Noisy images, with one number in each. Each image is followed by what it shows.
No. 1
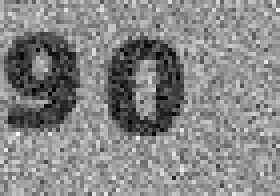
90
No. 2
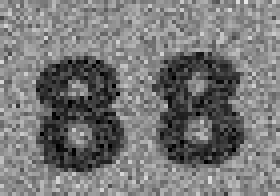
88
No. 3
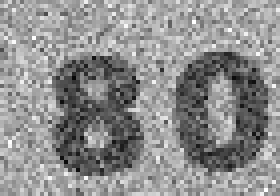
80
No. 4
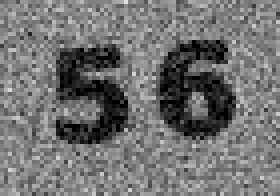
56
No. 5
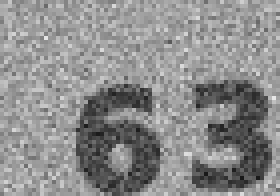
63
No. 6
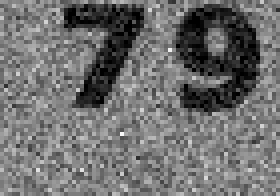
79
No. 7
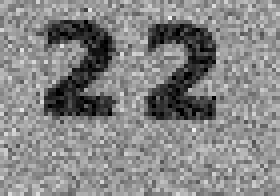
22
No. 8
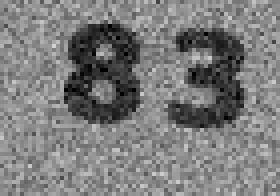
83
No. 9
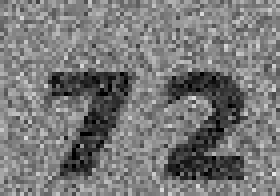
72
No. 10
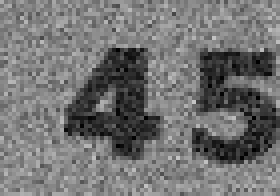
45
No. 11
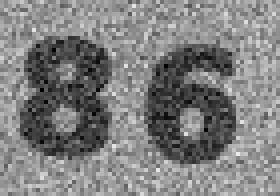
86
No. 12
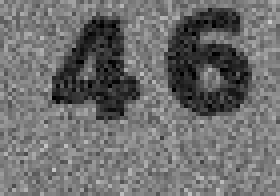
46
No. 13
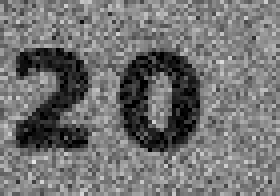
20
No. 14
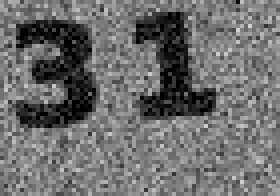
31
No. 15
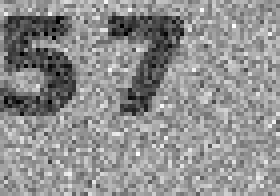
57
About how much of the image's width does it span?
two thirds
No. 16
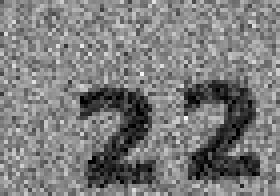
22
